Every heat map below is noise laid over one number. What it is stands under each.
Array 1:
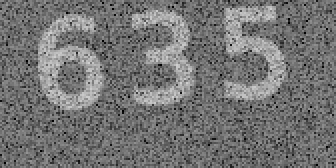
635
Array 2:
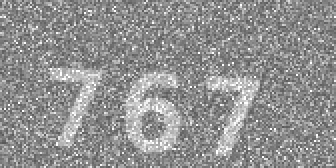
767
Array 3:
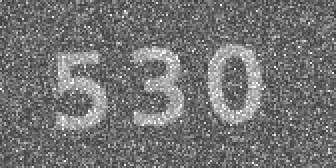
530
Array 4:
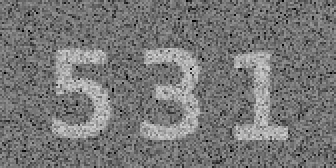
531
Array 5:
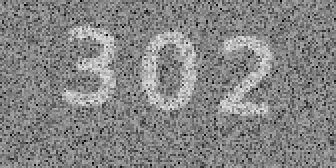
302
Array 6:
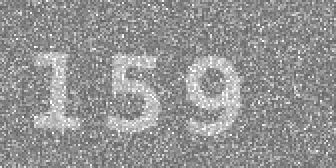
159
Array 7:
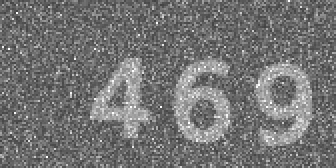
469
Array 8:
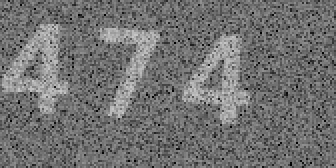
474
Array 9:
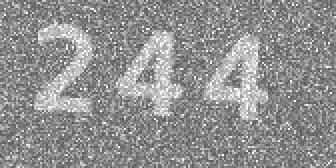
244
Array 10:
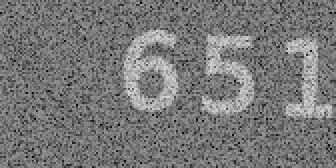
651
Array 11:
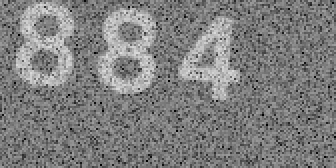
884
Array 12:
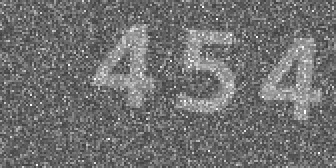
454
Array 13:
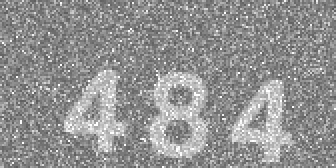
484
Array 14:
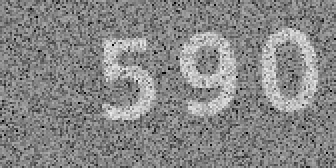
590
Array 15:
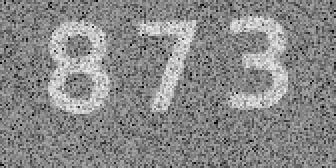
873
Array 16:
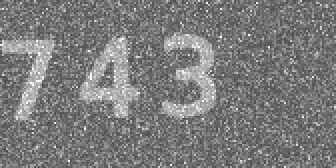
743
